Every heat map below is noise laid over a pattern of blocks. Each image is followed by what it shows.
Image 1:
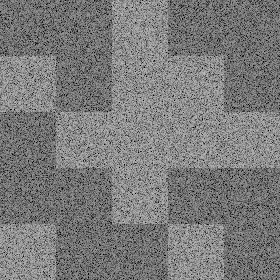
mirrored about the diagonal from the bottom left
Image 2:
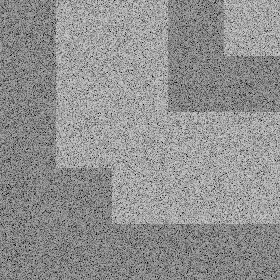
mirrored about the diagonal from the bottom left
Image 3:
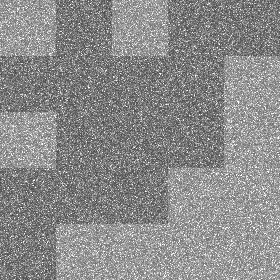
mirrored about the diagonal from the top left
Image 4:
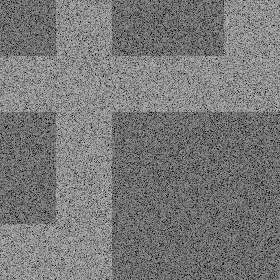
mirrored about the diagonal from the top left
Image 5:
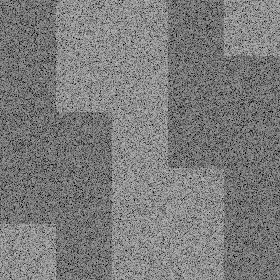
the same after a half turn
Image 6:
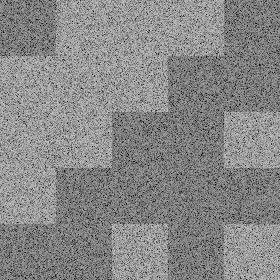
mirrored about the diagonal from the top left
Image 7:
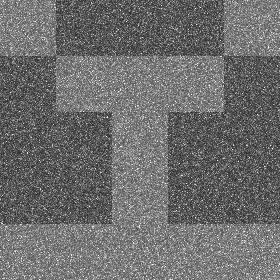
left and right mirror each other
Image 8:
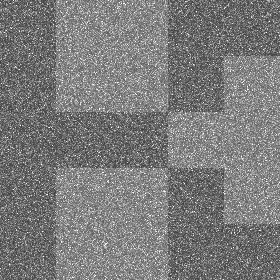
top and bottom mirror each other
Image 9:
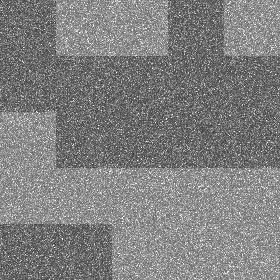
no symmetry
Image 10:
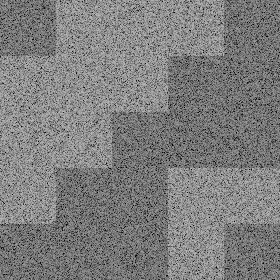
mirrored about the diagonal from the top left
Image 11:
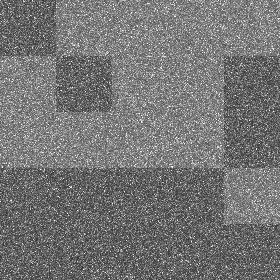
no symmetry
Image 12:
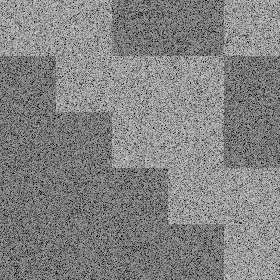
mirrored about the diagonal from the bottom left
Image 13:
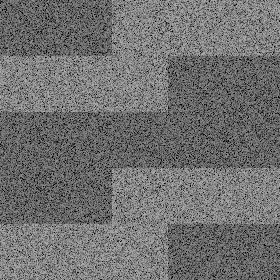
the same after a half turn
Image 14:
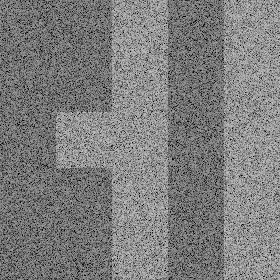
top and bottom mirror each other
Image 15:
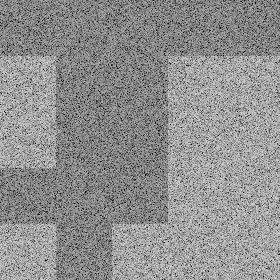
no symmetry
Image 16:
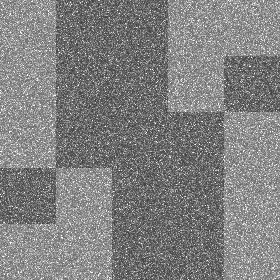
the same after a half turn
